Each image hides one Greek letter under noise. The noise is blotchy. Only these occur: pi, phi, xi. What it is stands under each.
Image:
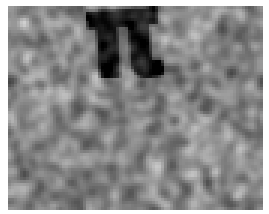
pi
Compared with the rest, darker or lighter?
darker
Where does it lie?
top middle
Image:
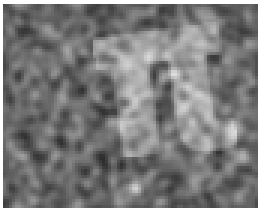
pi
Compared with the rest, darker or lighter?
lighter
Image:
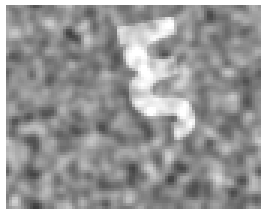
xi
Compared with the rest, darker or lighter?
lighter
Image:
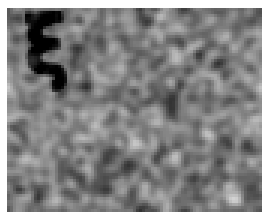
xi
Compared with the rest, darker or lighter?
darker
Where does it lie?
top left
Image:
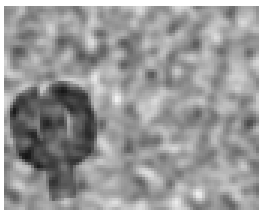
phi
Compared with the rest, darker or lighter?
darker
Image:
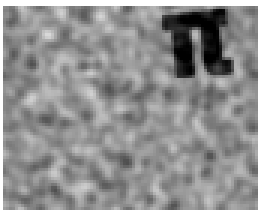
pi
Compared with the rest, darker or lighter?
darker
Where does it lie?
top right
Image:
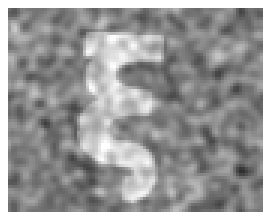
xi
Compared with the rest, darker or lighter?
lighter
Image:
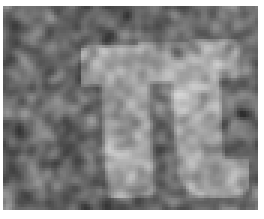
pi
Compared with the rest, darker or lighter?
lighter
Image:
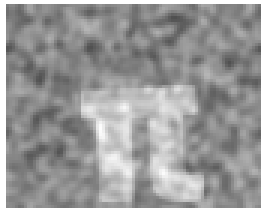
pi
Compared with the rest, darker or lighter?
lighter
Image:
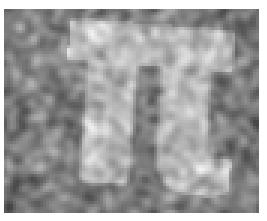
pi
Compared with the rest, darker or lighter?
lighter
